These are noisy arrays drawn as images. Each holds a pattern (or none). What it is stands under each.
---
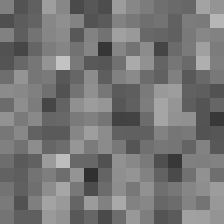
a checkerboard
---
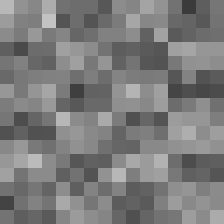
a checkerboard
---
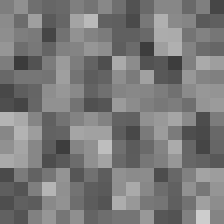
a checkerboard
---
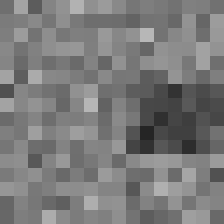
one block
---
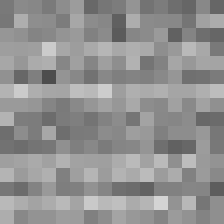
bands of rows
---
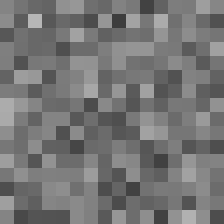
only noise
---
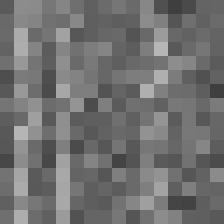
bands of columns
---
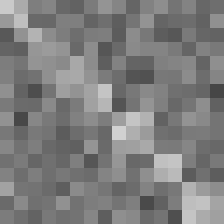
blocks along the diagonal
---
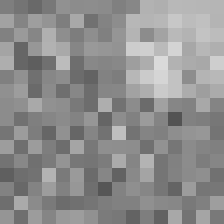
one block
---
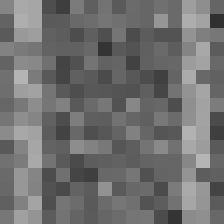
bands of columns
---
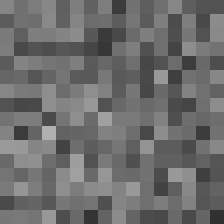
only noise
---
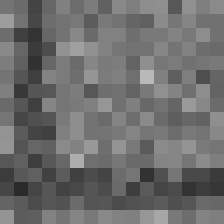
bands of rows crossing bands of columns
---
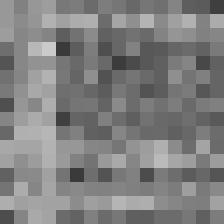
bands of rows crossing bands of columns
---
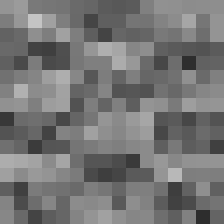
a checkerboard
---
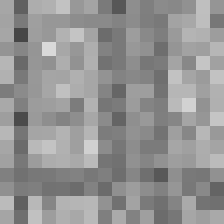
bands of rows crossing bands of columns
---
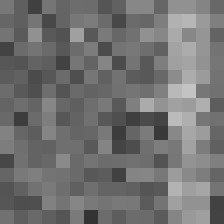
one band of columns
